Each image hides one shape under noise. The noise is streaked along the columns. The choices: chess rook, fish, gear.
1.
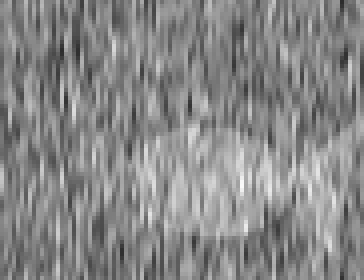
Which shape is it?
fish
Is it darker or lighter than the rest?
lighter
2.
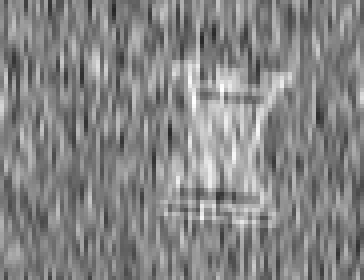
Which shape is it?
chess rook
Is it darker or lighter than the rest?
lighter
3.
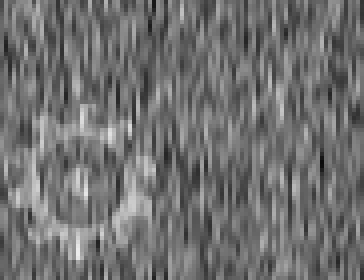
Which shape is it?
gear
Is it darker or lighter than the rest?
lighter
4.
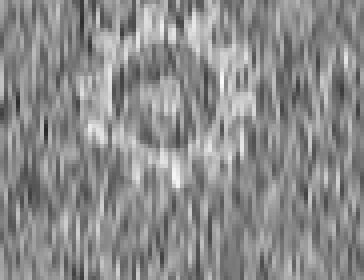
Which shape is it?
gear
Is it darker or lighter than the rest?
lighter
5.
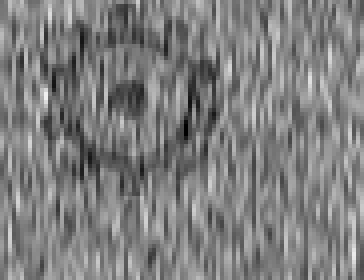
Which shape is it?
gear
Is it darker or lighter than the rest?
darker
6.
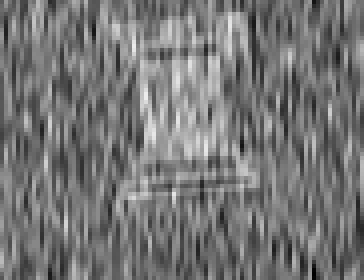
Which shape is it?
chess rook
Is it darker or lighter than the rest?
lighter
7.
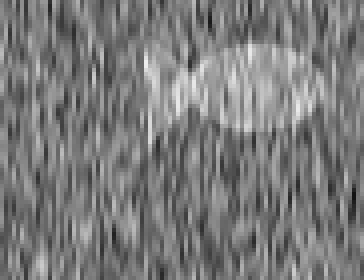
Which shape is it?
fish
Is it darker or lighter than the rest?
lighter
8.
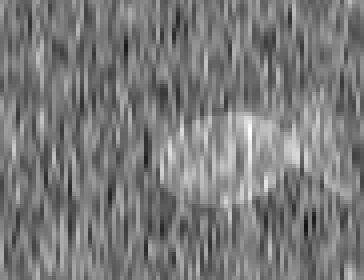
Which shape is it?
fish
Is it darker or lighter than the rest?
lighter
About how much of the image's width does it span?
half
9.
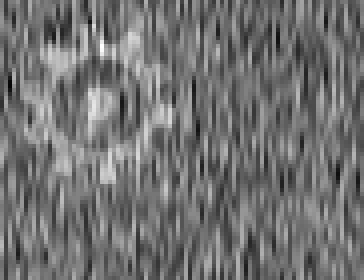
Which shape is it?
gear
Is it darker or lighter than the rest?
lighter
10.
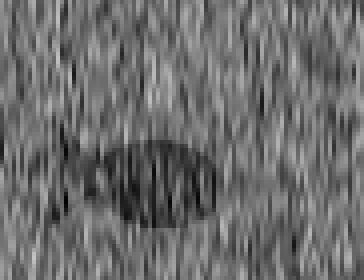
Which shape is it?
fish
